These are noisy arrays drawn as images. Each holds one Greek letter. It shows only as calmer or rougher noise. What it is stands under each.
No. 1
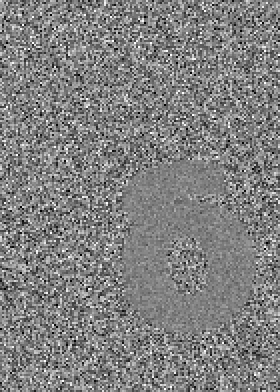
calm delta
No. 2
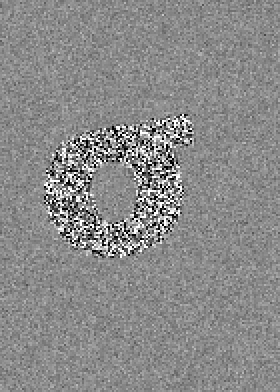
rough sigma
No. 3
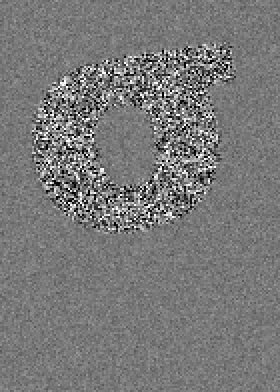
rough sigma
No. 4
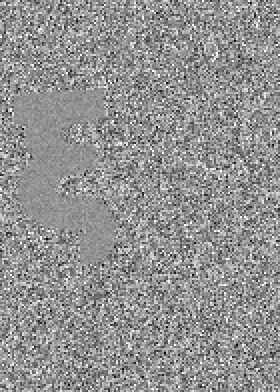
calm xi, middle left
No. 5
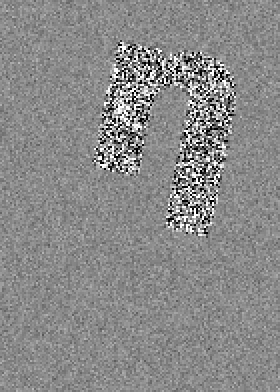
rough eta
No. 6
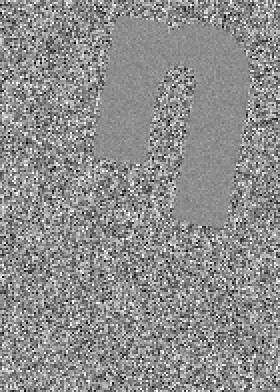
calm eta
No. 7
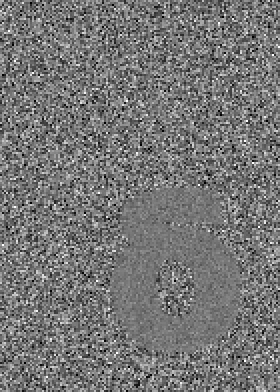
calm delta
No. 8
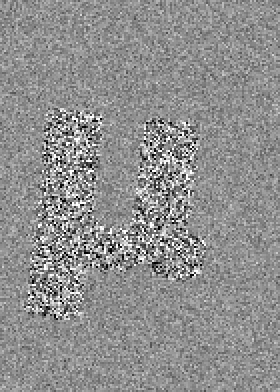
rough mu
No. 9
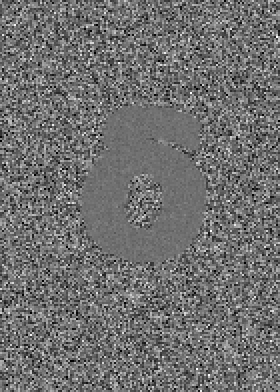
calm delta, centre
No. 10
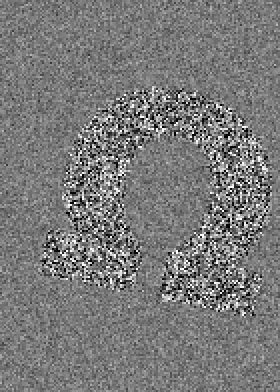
rough omega
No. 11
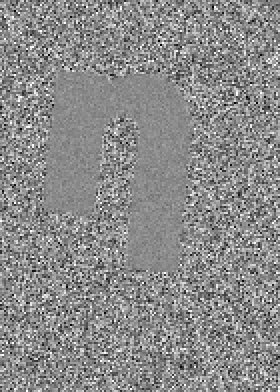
calm eta
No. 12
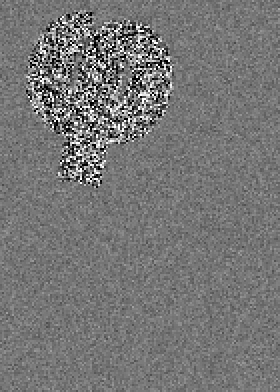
rough phi
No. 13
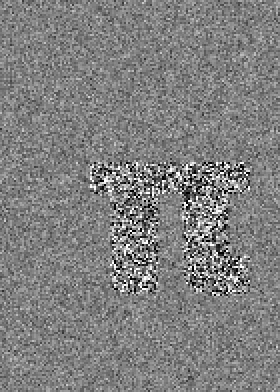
rough pi
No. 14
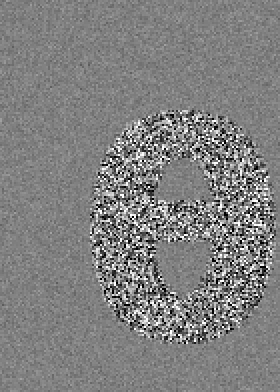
rough theta
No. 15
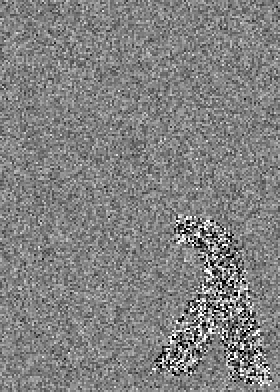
rough lambda, bottom right
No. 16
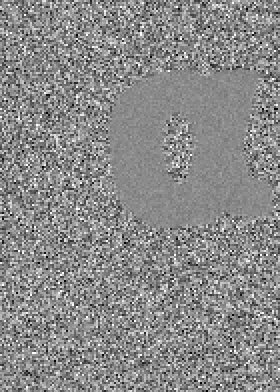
calm alpha
